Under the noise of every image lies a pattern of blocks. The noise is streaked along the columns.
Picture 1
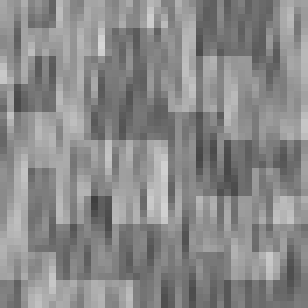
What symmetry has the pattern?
no symmetry
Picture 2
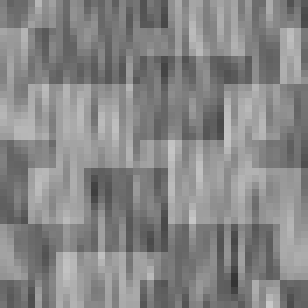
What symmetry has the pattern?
the same after a half turn
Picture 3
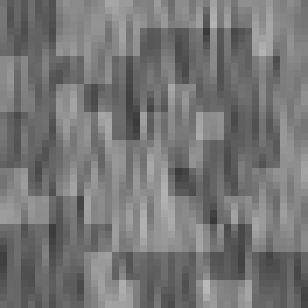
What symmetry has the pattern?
mirrored about the diagonal from the bottom left
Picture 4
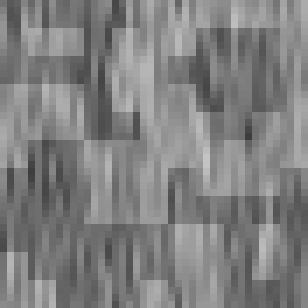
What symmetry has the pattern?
mirrored about the diagonal from the bottom left
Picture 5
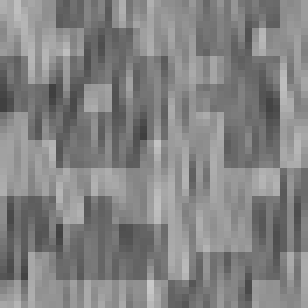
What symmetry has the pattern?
mirrored about the diagonal from the top left
